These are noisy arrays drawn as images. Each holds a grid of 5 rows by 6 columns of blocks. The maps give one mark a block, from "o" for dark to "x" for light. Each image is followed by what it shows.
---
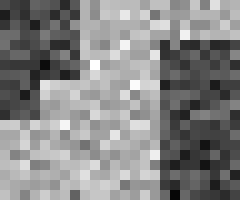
ooxxxx
ooxxoo
oxxxoo
xxxxoo
xxxxoo
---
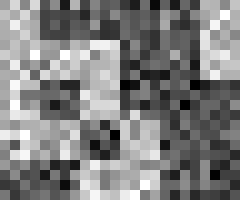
xoooox
xxxoox
xoxooo
xxoxoo
ooxxoo
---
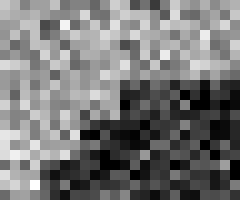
xxxxxx
xxxxxx
xxxooo
xxoooo
xooooo
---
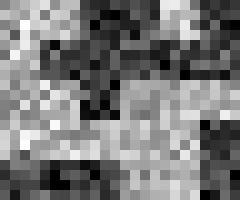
xxooxo
xooooo
xxoxxx
xxxxxo
oooxxo
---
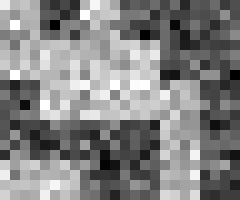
xoxooo
xxxxoo
oxxxxo
ooooxo
xxooxo
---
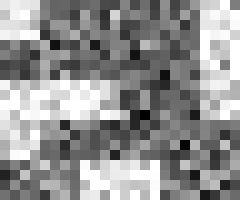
xoooox
ooooox
xxxoox
xooooo
ooxxoo
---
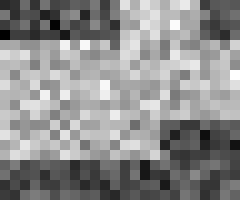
oooxxo
xxxxxx
xxxxxx
xxxxoo
oooooo
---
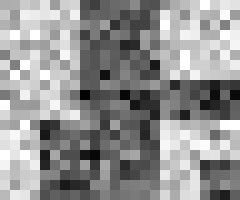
xxooxx
xxooxx
xxoooo
xoooxx
xoooxo
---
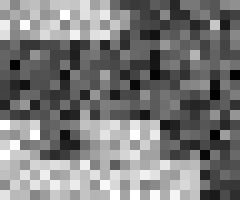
xxxooo
oooooo
oooooo
xoxxoo
xxxxxo
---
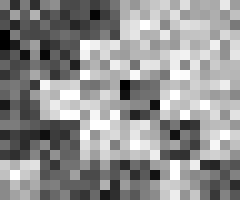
oooxxx
ooxxxx
oxxoxx
ooxxox
xoooxo
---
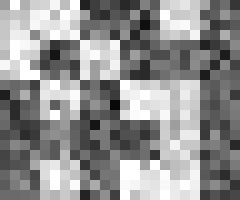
xxooxo
xoxooo
oxoxxo
ooooxo
oxoxxo
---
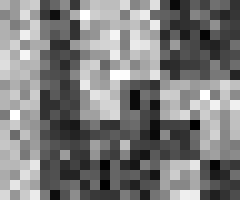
xoxxoo
xoxxoo
xoxoxx
xoooox
xoooxo
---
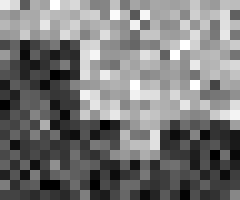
xxxxxx
ooxxxx
ooxxxx
oooxoo
oooooo
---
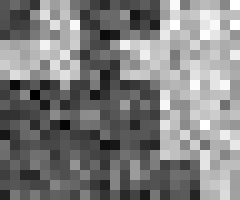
oxooxx
xxoxxx
ooooxx
ooooxx
ooooox
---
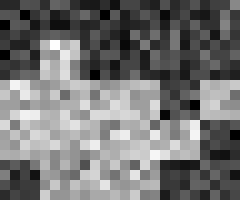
oooooo
oxoooo
xxxxox
xxxxxo
oxxxoo
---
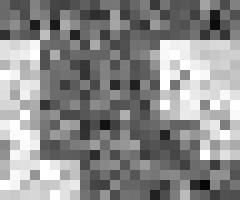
oooooo
xoooxx
xoooxx
xoooox
xxoooo
